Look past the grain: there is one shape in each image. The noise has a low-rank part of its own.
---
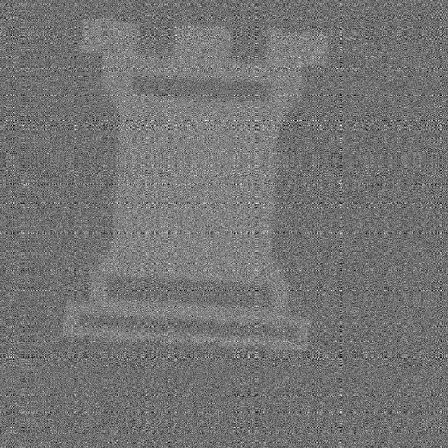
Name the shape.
chess rook
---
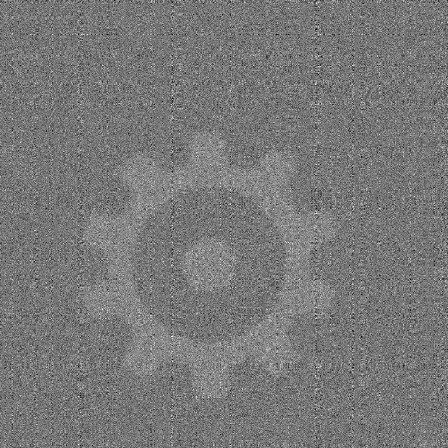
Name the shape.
gear
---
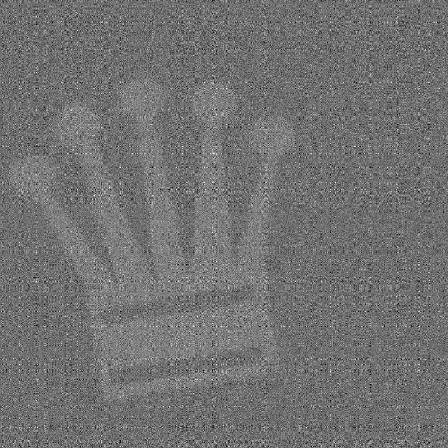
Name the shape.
chess queen
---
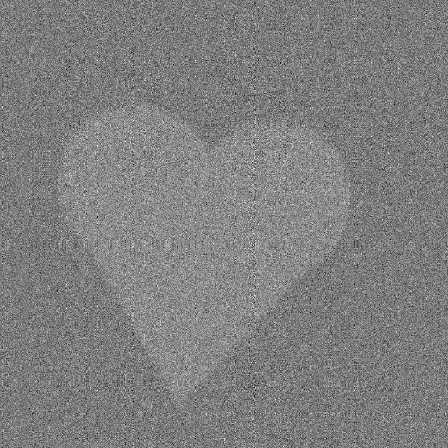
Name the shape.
heart
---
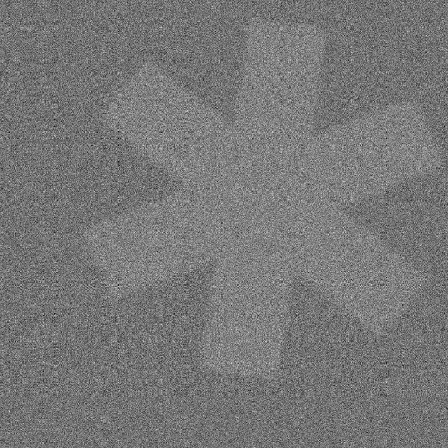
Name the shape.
asterisk
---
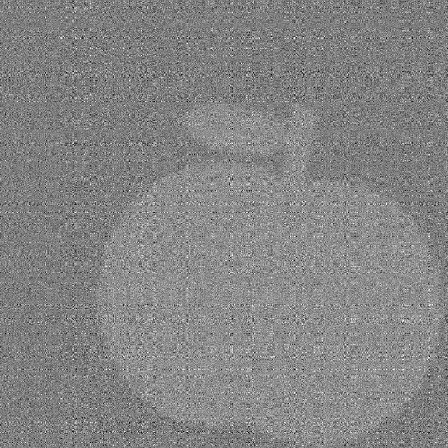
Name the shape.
apple
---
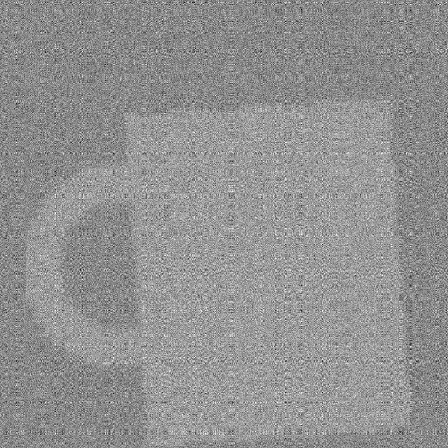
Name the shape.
cup
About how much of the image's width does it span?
nearly all
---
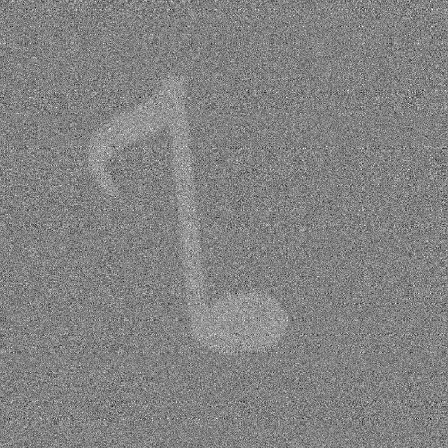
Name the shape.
musical note
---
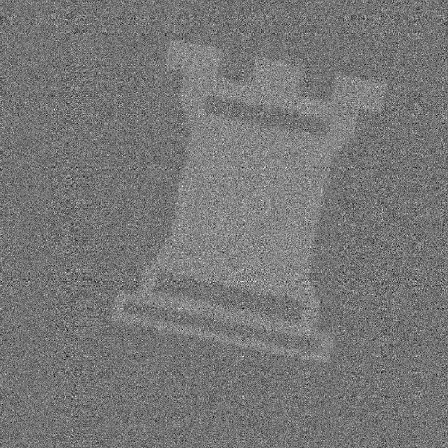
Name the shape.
chess rook
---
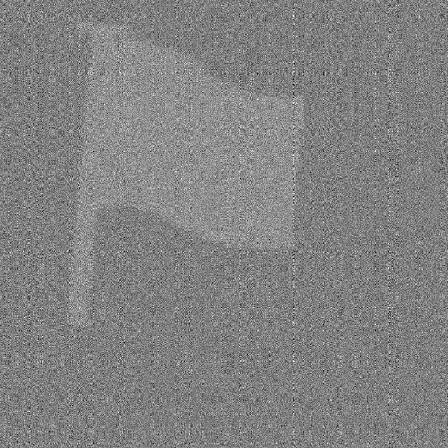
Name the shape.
flag
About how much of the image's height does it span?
two thirds
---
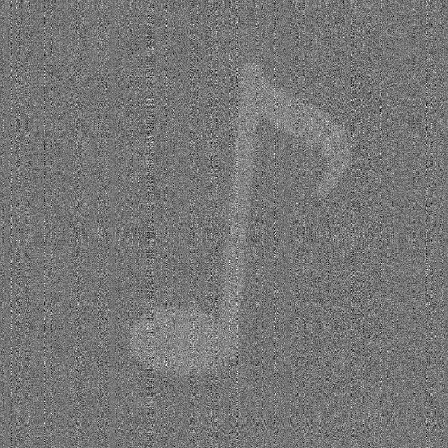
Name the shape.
musical note
